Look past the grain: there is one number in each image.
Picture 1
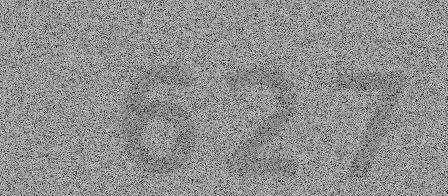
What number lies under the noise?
627
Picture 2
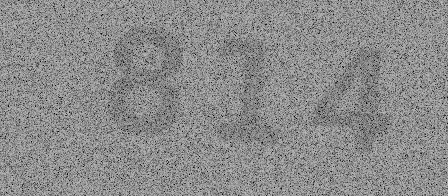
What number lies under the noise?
814
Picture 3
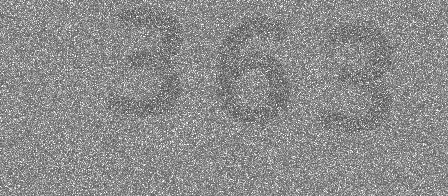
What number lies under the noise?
363
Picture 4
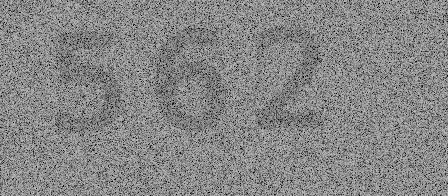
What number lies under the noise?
562
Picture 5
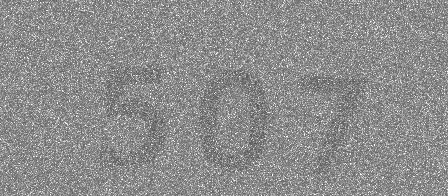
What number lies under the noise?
507
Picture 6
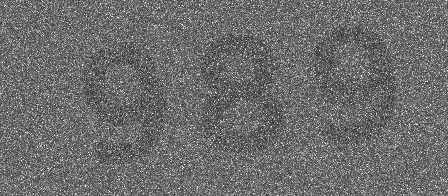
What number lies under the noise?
989
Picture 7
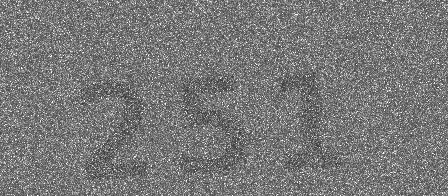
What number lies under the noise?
251
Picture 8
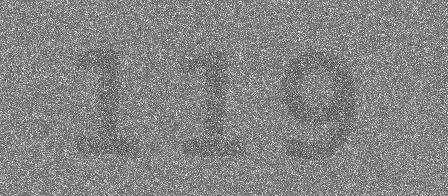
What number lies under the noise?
119
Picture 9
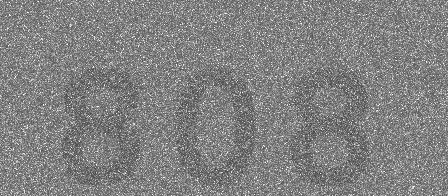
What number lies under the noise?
808
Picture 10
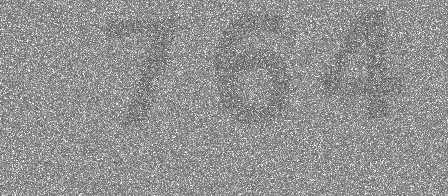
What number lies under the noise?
764
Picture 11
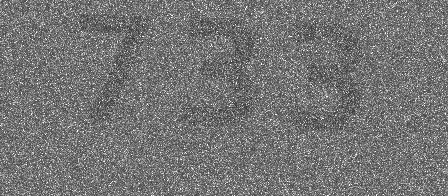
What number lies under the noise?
733
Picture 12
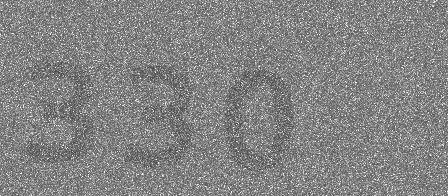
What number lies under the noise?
330
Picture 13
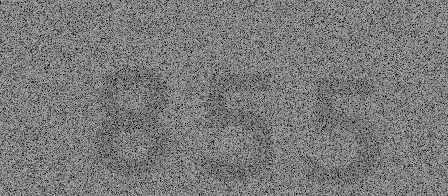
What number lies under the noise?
855
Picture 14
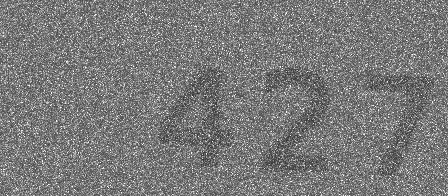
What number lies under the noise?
427
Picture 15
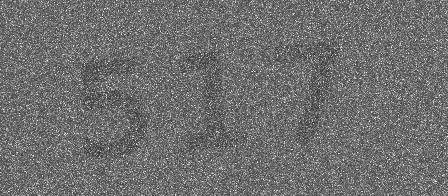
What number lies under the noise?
517
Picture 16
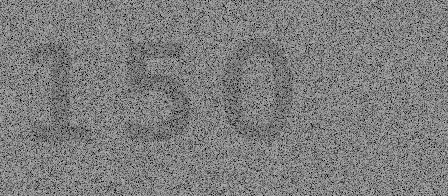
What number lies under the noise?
150
